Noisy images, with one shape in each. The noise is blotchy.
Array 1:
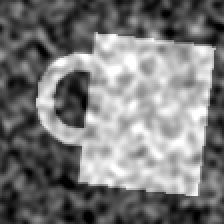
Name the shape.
cup
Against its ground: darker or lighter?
lighter
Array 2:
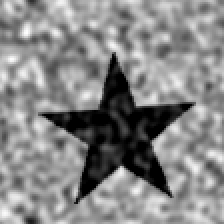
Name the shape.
star
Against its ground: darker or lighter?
darker
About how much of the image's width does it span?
two thirds
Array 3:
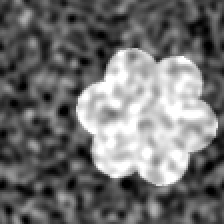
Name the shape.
flower
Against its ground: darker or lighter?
lighter
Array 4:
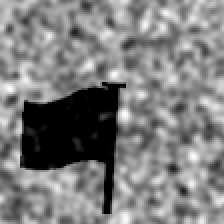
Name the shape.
flag
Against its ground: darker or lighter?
darker
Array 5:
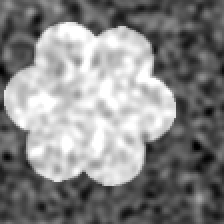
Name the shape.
flower
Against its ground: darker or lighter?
lighter
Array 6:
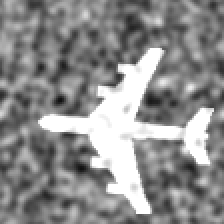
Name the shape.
airplane
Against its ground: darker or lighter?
lighter
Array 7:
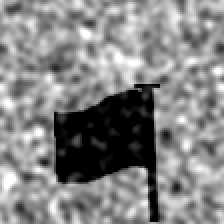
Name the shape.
flag
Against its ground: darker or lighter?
darker
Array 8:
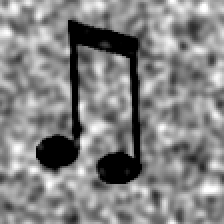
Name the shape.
pair of musical notes
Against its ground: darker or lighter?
darker
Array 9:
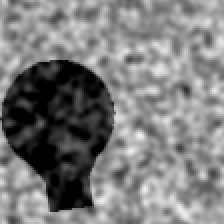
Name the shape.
light bulb
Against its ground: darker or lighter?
darker
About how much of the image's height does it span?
two thirds
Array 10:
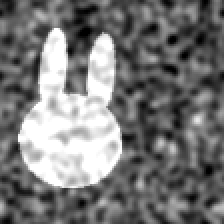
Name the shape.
rabbit's head
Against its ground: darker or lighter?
lighter
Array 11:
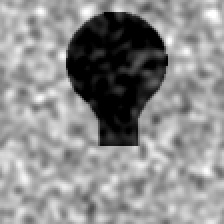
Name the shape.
light bulb
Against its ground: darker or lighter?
darker
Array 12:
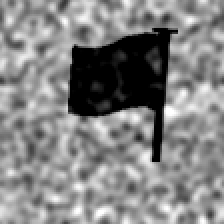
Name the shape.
flag
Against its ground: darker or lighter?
darker
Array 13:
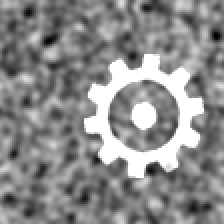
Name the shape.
gear
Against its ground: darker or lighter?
lighter
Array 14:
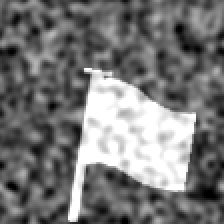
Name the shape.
flag
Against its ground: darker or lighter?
lighter
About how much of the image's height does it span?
two thirds
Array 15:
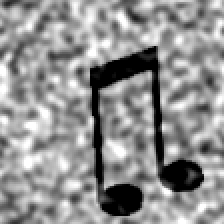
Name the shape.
pair of musical notes
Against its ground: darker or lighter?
darker
